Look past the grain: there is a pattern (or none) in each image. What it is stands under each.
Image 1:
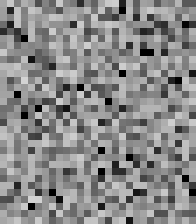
only noise
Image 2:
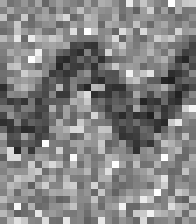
a wavy band
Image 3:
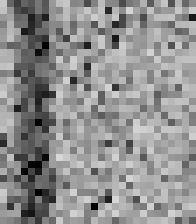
one vertical stripe
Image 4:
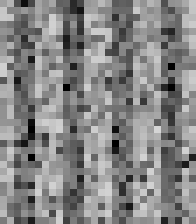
vertical stripes
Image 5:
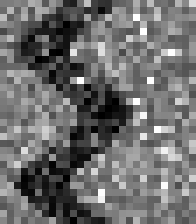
a wavy band
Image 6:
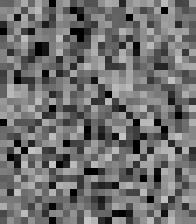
only noise
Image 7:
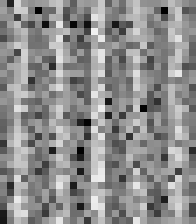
vertical stripes
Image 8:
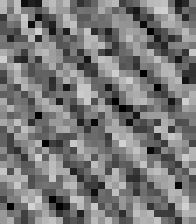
diagonal stripes
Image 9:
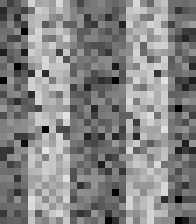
vertical stripes
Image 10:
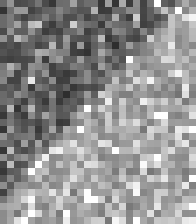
a sharp edge
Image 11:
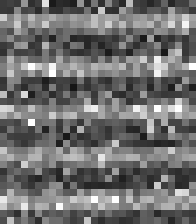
horizontal stripes
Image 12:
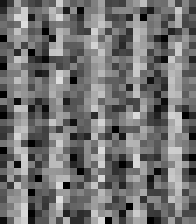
vertical stripes
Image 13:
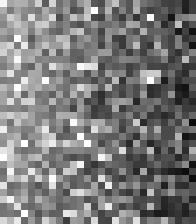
a smooth slope
